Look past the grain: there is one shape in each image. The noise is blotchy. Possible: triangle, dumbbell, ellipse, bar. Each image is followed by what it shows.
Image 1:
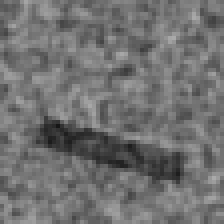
bar
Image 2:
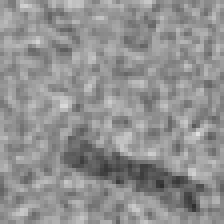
bar
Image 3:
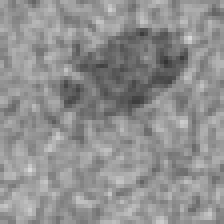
ellipse
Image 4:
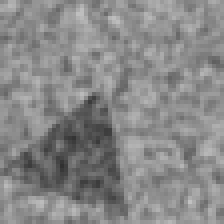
triangle
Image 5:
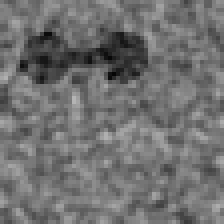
dumbbell
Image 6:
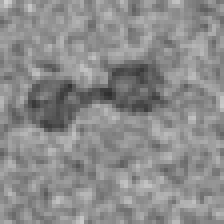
dumbbell
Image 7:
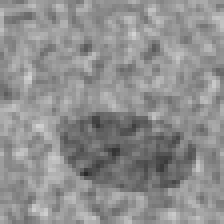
ellipse
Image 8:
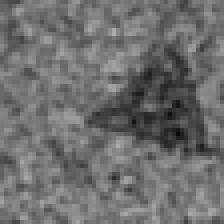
triangle
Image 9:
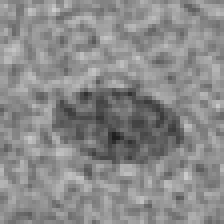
ellipse
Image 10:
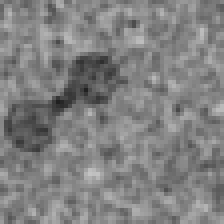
dumbbell
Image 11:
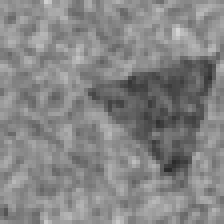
triangle
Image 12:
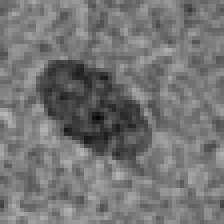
ellipse
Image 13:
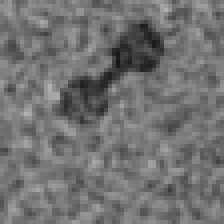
dumbbell
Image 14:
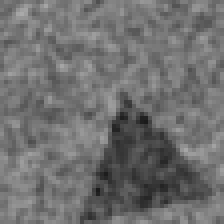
triangle
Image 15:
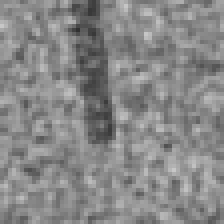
bar
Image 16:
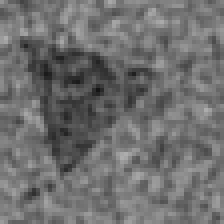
triangle
